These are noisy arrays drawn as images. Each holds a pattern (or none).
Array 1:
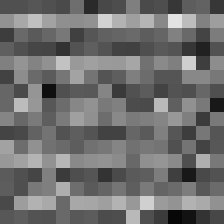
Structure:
horizontal stripes
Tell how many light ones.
5
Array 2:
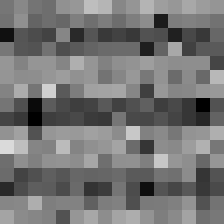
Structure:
horizontal stripes
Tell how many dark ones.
3
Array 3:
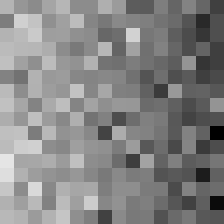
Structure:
a smooth slope
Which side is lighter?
left
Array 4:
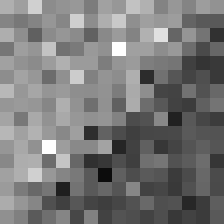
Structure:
a sharp edge
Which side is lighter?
top left
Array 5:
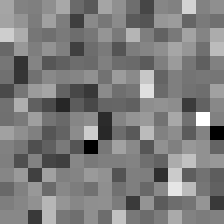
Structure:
only noise
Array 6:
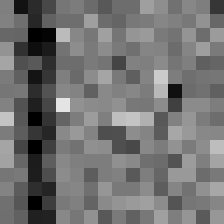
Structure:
one vertical stripe
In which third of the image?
left
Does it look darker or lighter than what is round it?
darker
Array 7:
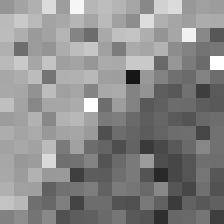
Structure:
a sharp edge
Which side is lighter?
top left
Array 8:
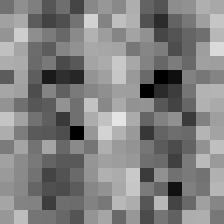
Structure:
vertical stripes
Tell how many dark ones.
2
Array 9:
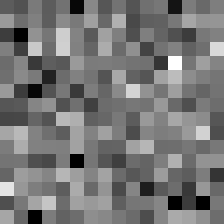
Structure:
only noise
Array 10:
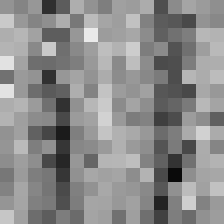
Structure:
vertical stripes
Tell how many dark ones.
2
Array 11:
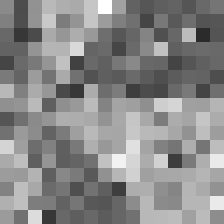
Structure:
spokes from one point
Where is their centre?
middle left
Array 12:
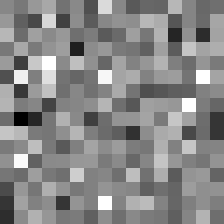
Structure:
only noise
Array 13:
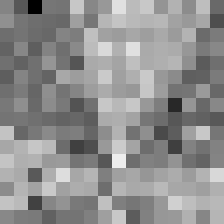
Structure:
spokes from one point
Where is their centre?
bottom middle
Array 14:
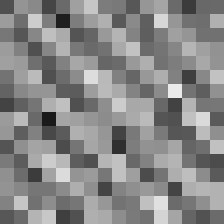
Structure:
diagonal stripes
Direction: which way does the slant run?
top left to bottom right
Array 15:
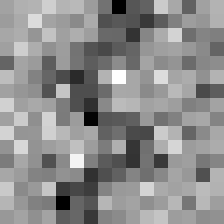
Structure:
a wavy band
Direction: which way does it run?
top to bottom
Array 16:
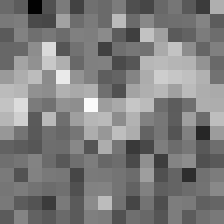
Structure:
a wavy band
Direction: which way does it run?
left to right
